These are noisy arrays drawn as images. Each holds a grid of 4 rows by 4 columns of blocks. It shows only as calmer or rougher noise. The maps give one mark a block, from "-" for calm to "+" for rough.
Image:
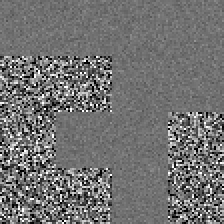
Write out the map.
- - - -
+ + - -
+ - - +
+ + - +
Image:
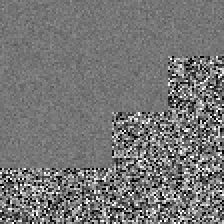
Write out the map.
- - - -
- - - +
- - + +
+ + + +
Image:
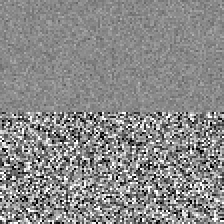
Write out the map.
- - - -
- - - -
+ + + +
+ + + +
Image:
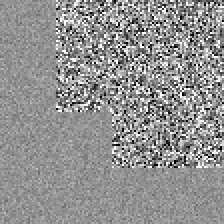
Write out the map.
- + + +
- + + +
- - + +
- - - -
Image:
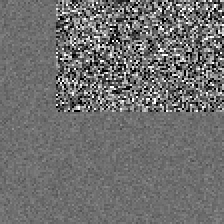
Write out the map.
- + + +
- + + +
- - - -
- - - -
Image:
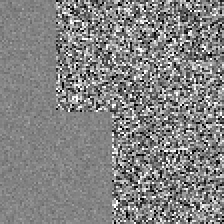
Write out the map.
- + + +
- + + +
- - + +
- - + +
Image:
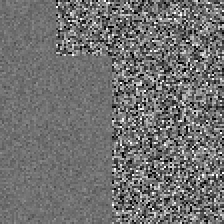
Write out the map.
- + + +
- - + +
- - + +
- - + +
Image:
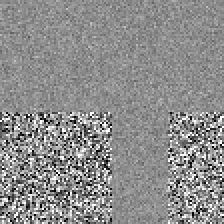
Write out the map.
- - - -
- - - -
+ + - +
+ + - +
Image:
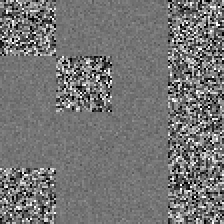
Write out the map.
+ - - +
- + - +
- - - +
+ - - +
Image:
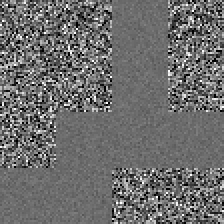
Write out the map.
+ + - +
+ + - +
+ - - -
- - + +
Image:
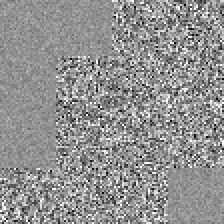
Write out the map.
- - + +
- + + +
- + + +
+ + + -
